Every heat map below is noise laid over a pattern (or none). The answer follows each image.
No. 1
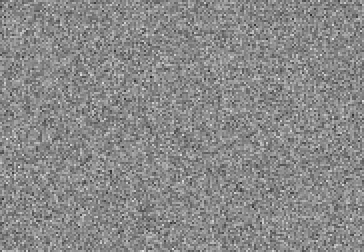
only noise
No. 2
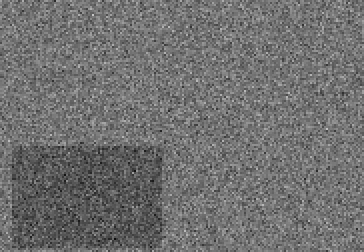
one block
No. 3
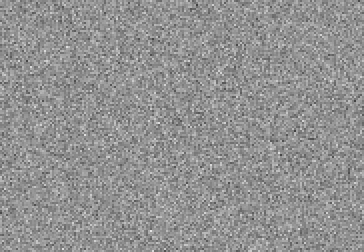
only noise
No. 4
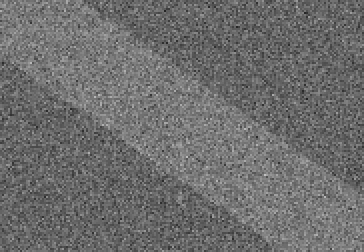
a diagonal band
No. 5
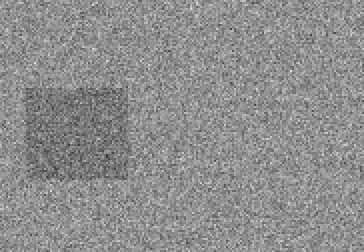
one block
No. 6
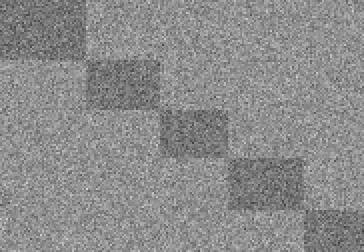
blocks along the diagonal
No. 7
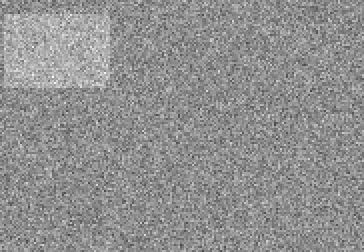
one block
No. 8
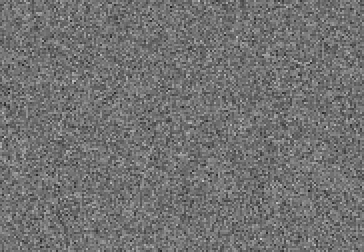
only noise
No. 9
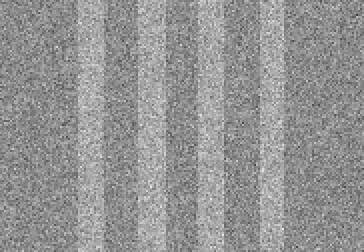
bands of columns
